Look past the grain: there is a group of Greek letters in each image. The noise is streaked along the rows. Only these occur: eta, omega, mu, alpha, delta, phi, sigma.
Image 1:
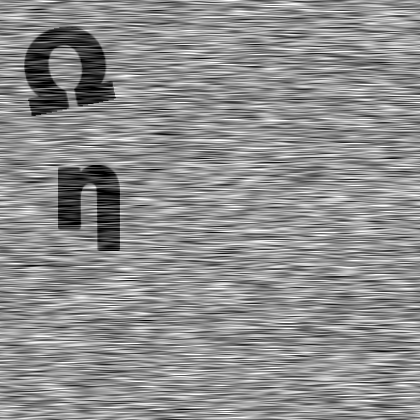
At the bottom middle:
nothing
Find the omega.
top left
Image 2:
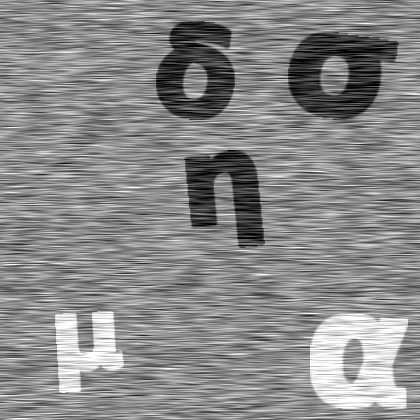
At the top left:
nothing
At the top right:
sigma
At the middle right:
nothing
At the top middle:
delta
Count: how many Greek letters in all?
5
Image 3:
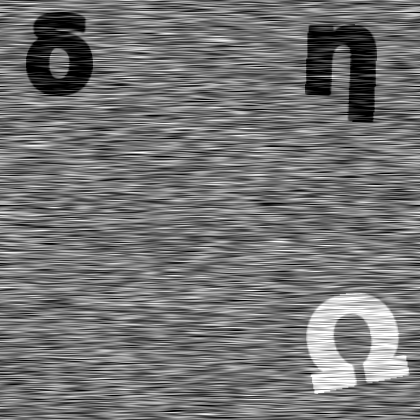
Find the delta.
top left
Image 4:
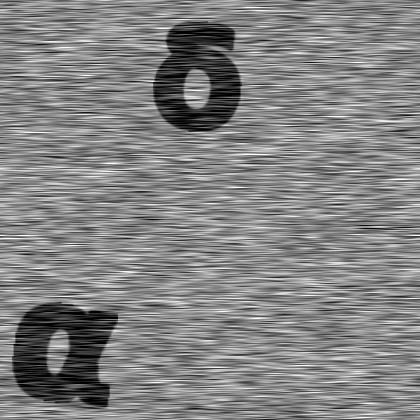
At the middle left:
nothing
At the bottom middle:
nothing
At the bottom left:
alpha
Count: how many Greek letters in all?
2
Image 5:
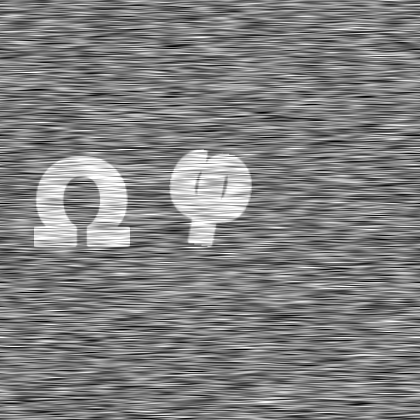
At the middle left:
omega
